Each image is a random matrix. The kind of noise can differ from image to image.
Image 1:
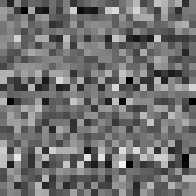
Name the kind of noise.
rows of uneven size
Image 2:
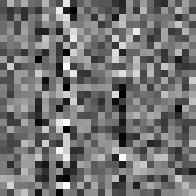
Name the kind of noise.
columns of uneven size
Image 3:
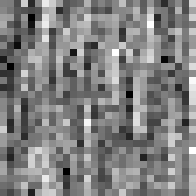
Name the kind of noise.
streaked along the columns
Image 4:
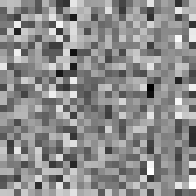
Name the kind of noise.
columns of uneven size
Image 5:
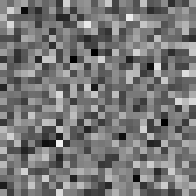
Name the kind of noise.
independent entries
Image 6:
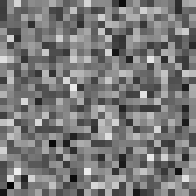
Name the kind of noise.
independent entries
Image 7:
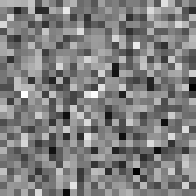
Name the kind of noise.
independent entries
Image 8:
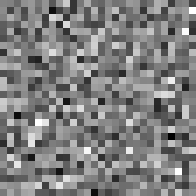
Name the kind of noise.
independent entries
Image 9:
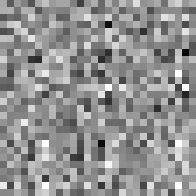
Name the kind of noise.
low rank plus noise
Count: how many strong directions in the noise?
two
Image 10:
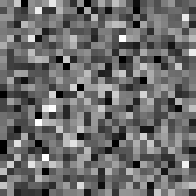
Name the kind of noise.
independent entries
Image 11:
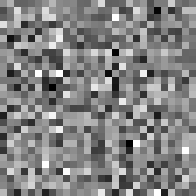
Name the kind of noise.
low rank plus noise
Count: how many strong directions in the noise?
two
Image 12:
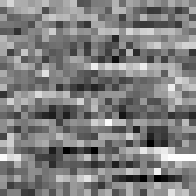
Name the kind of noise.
streaked along the rows
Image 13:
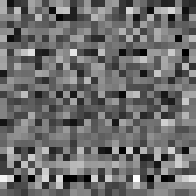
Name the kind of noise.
rows of uneven size
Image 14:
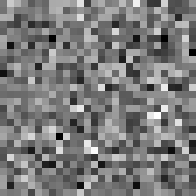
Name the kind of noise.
low rank plus noise
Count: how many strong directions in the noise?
two
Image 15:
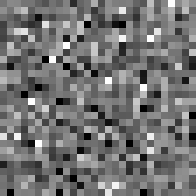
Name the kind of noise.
heavy tails
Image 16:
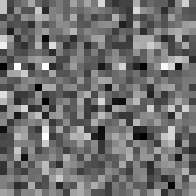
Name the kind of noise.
low rank plus noise
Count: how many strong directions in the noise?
one
